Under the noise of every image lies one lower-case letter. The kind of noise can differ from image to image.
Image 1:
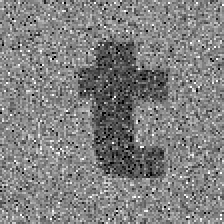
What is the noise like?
heavy tails
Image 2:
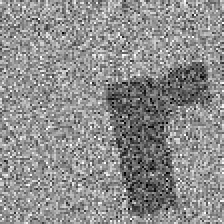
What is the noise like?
low rank plus noise
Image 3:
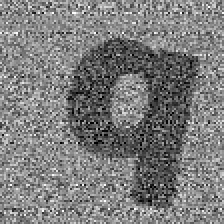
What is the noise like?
rows of uneven size
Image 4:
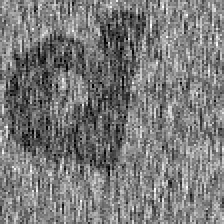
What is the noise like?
streaked along the columns
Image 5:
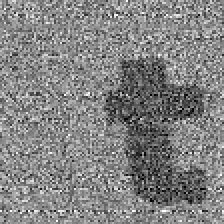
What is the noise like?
rows of uneven size
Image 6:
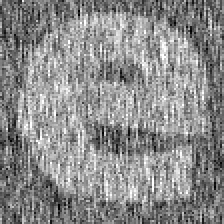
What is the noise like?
streaked along the columns
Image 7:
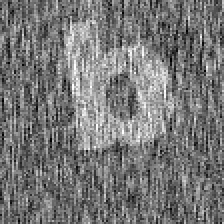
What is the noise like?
streaked along the columns
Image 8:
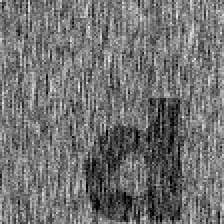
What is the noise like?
streaked along the columns
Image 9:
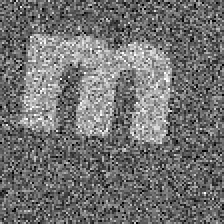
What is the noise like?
independent entries
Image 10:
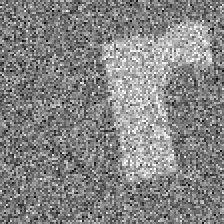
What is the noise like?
independent entries
